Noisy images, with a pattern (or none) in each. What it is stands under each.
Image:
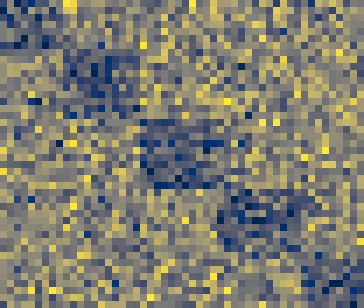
blocks along the diagonal
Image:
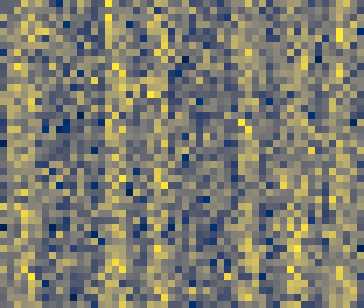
bands of columns
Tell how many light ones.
6
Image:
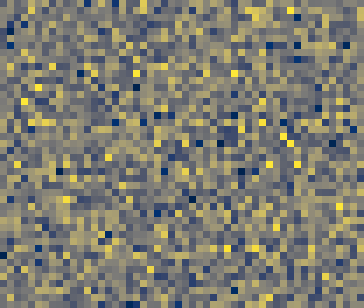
only noise
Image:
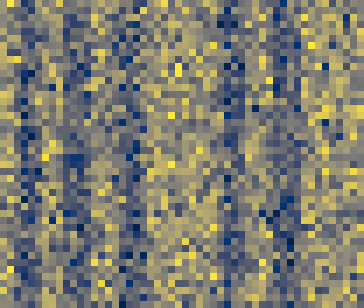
bands of columns
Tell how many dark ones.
5
